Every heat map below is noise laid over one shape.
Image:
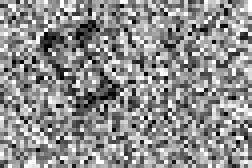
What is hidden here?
dark pair of musical notes
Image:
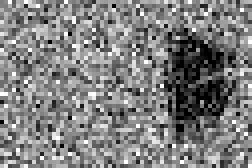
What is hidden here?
dark chess knight
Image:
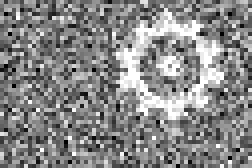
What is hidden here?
light gear
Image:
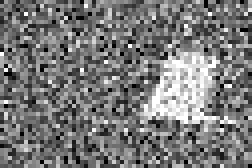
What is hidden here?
light flag, middle right
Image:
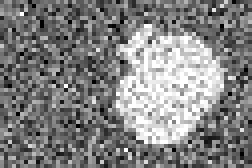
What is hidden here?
light apple
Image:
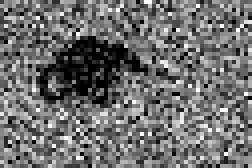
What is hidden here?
dark teapot
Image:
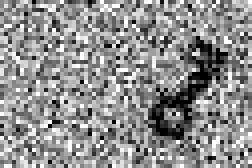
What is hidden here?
dark key
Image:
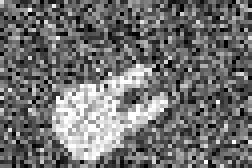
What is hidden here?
light rabbit's head
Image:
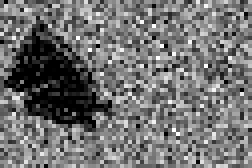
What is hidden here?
dark chess knight
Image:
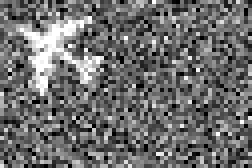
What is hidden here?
light airplane
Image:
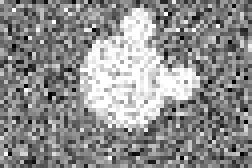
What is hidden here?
light bear's head
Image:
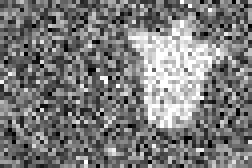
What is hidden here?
light bell
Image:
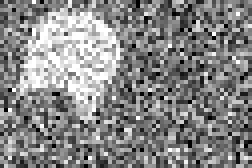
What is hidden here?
light cat's head
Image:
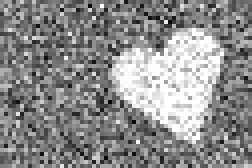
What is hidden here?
light heart
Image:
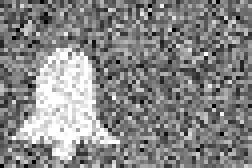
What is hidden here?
light bell
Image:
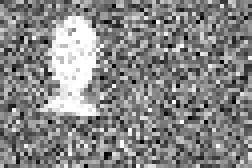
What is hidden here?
light fish
